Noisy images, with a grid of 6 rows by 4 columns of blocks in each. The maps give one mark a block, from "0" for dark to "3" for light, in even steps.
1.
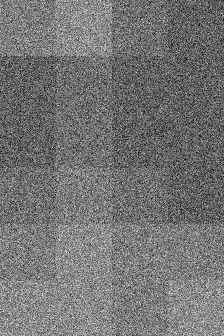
2310
0100
0100
1210
2322
3323
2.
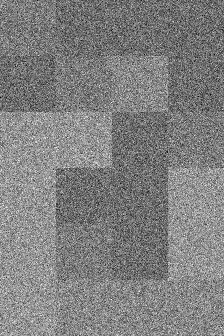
1000
0120
3301
3003
3103
3222
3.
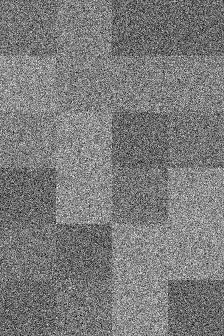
1200
3222
2301
0313
1033
0130
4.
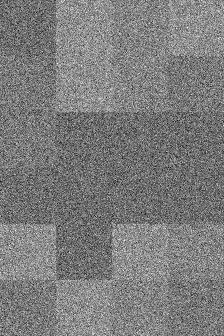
0323
1321
1000
0000
3032
1321
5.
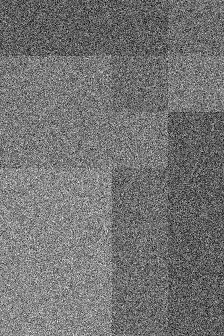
0001
2212
2220
3310
3310
3310
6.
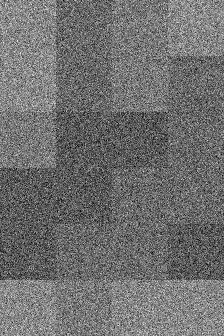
3123
3121
2001
0011
0110
3233
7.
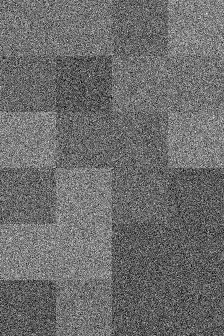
2213
1022
3113
1310
3300
0200
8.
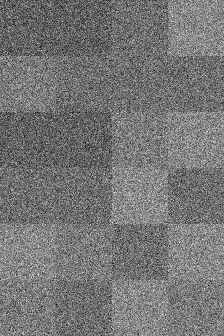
0013
2111
0023
1131
3213
2132
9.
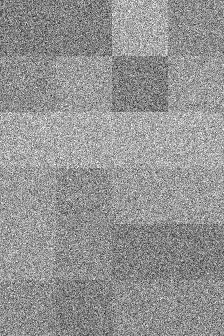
0031
1202
3333
2122
2100
1011
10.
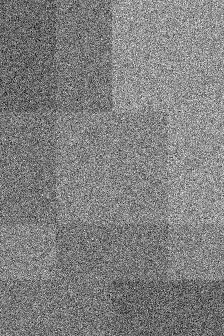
0133
0133
1223
1223
2112
1100
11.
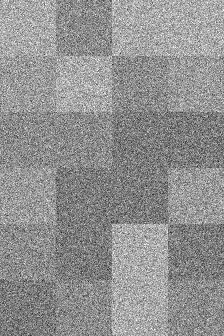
3133
2312
1100
2002
1030
0131
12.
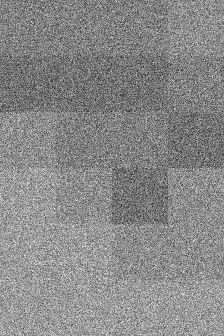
1112
0001
2110
3202
3322
3333
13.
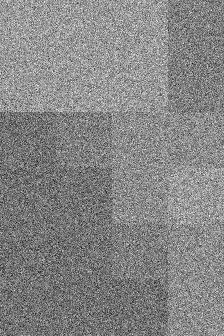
3331
3331
0122
0023
0012
0002
